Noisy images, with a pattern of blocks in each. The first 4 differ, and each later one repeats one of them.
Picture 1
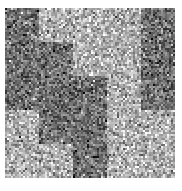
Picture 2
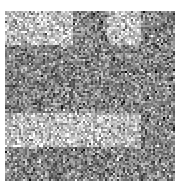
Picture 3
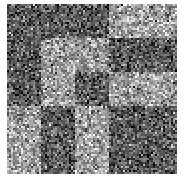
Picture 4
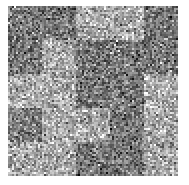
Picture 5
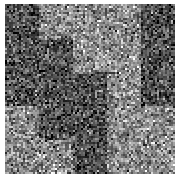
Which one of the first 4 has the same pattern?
1
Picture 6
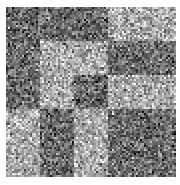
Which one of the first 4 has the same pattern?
3
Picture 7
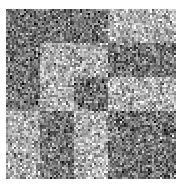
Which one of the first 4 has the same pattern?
3
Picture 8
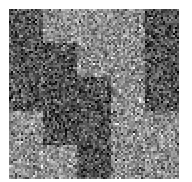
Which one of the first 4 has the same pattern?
1
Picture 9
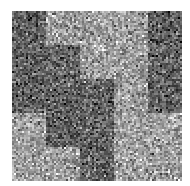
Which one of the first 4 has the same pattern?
1
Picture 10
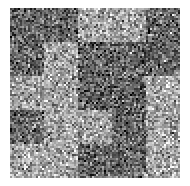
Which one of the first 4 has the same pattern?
4
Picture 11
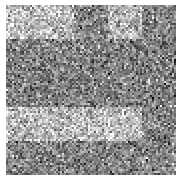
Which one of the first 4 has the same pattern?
2
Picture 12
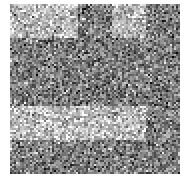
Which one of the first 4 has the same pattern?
2
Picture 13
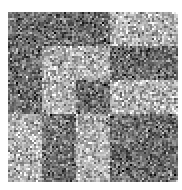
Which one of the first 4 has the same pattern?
3
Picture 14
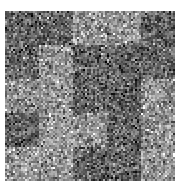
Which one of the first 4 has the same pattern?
4
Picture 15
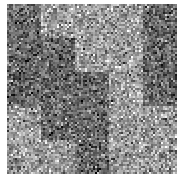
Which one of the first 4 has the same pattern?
1
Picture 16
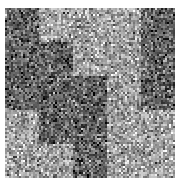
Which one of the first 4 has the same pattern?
1
